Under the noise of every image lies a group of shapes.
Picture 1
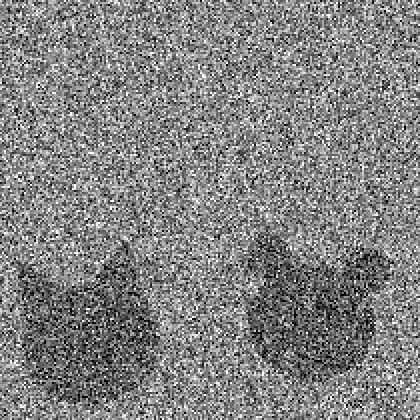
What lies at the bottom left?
cat's head
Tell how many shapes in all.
2
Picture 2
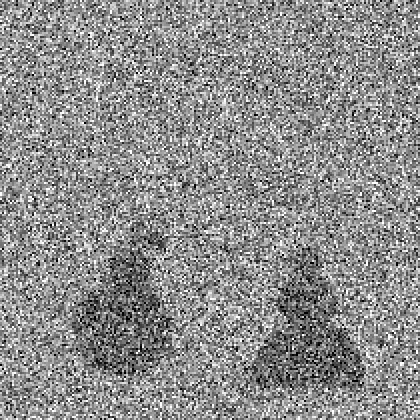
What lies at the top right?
nothing
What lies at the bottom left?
pear
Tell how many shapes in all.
2
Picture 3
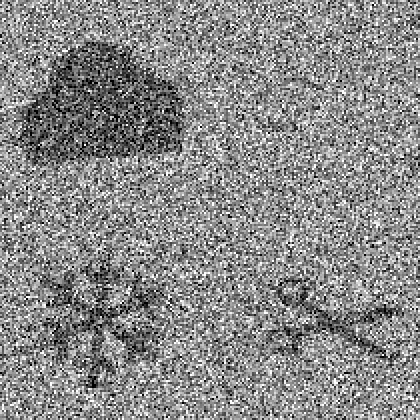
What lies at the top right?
nothing
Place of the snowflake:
bottom left
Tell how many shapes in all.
3
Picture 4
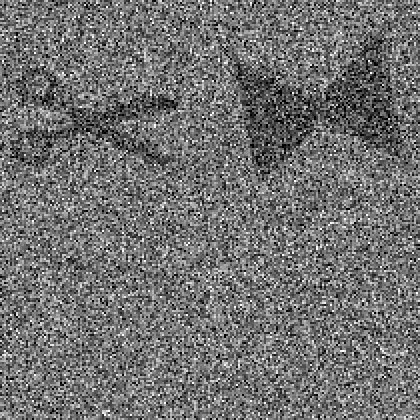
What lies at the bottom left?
nothing
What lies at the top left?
pair of scissors
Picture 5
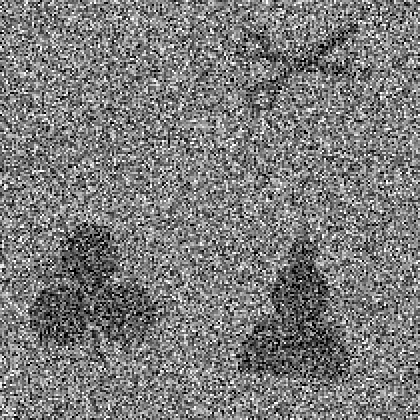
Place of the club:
bottom left
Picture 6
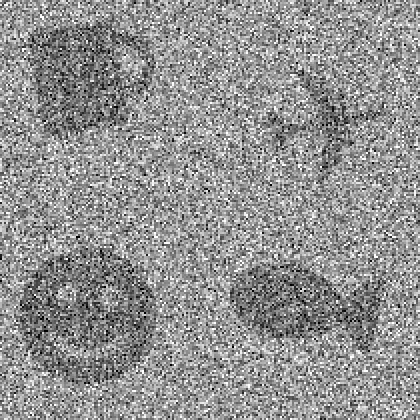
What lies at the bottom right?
fish
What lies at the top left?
cup
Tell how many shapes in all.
4
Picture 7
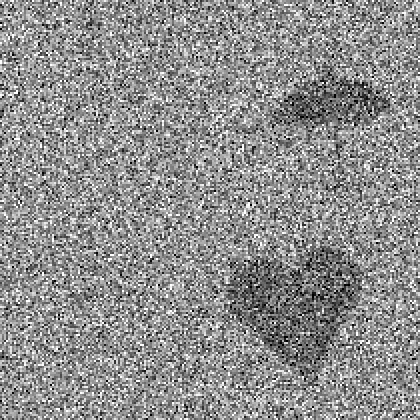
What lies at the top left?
nothing
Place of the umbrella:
top right
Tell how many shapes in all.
2
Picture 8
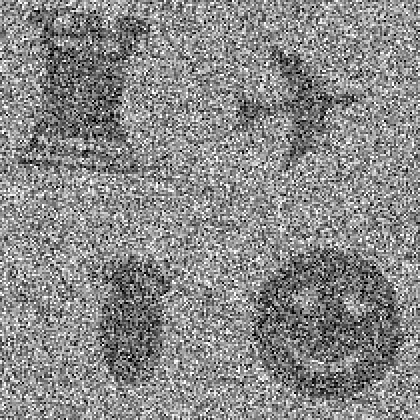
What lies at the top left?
chess rook
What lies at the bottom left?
footprint
